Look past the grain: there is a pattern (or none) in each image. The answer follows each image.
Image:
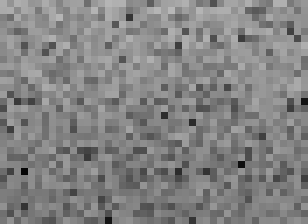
a smooth slope
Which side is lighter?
top
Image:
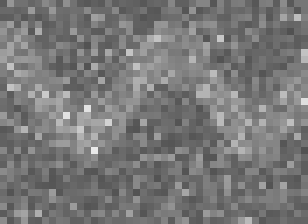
a wavy band
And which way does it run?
left to right
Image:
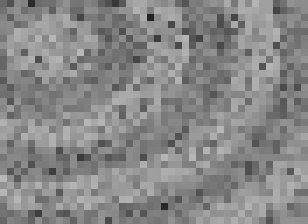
rings round one point
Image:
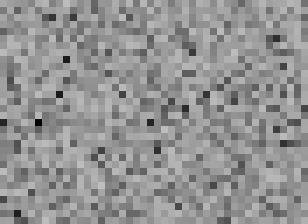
only noise
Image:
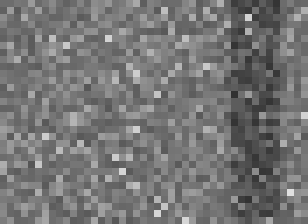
one vertical stripe
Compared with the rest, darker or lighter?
darker
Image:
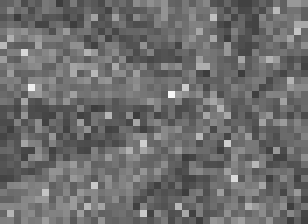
spokes from one point
